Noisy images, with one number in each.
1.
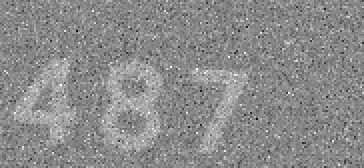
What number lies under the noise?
487
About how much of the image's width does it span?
two thirds
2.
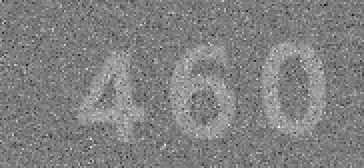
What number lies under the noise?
460
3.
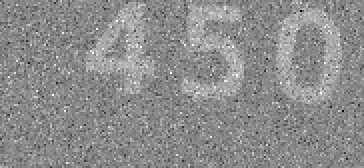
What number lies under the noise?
450
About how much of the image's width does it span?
two thirds
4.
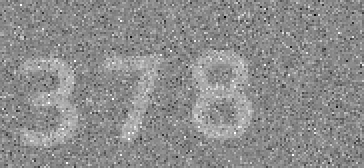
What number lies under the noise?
378
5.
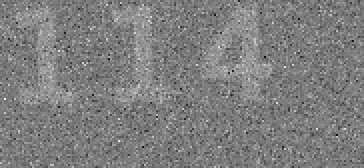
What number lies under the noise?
114
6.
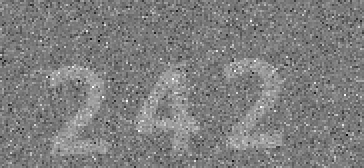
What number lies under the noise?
242
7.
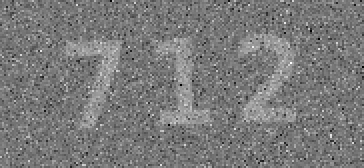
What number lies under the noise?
712
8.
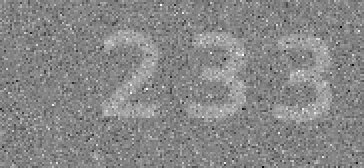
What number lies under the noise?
233
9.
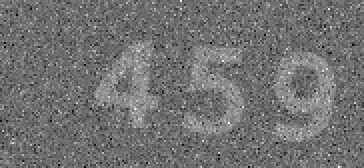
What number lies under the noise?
459
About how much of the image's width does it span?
two thirds
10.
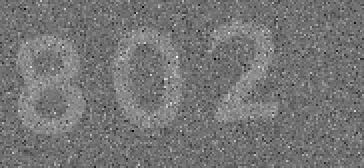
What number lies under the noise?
802
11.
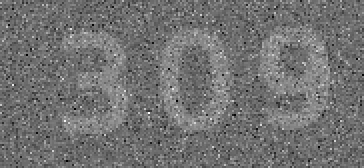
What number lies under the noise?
309
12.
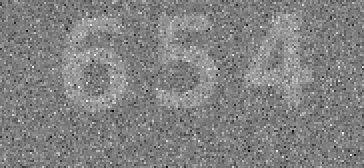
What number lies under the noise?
654
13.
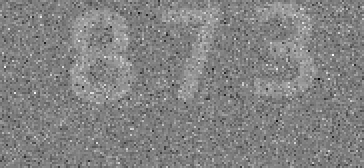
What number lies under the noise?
873
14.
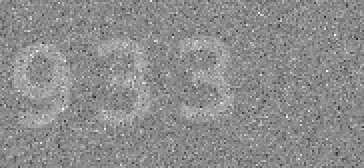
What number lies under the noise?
933
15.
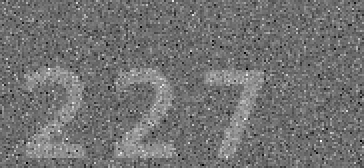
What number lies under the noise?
227
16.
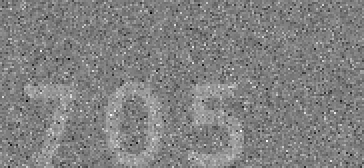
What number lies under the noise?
705
